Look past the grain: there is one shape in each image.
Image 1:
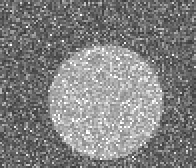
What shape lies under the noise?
disc
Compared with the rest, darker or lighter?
lighter
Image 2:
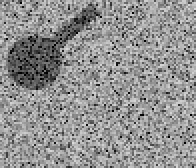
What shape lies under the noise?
lollipop
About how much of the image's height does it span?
half
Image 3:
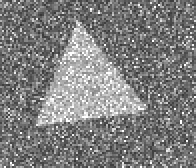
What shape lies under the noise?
triangle
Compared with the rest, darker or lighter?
lighter
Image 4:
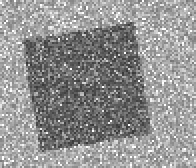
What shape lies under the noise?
square
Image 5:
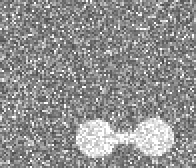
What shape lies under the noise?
dumbbell
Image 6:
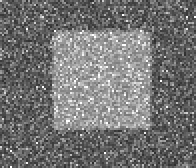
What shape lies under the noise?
square
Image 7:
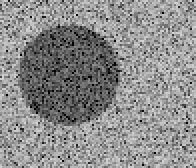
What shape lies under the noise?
disc
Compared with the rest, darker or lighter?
darker
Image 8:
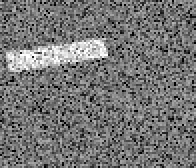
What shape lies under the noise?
bar
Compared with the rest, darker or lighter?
lighter
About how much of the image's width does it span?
half
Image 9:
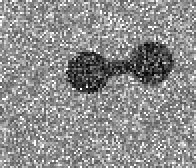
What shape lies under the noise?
dumbbell
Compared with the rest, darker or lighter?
darker
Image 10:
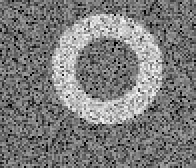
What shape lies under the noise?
ring
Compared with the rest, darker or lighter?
lighter
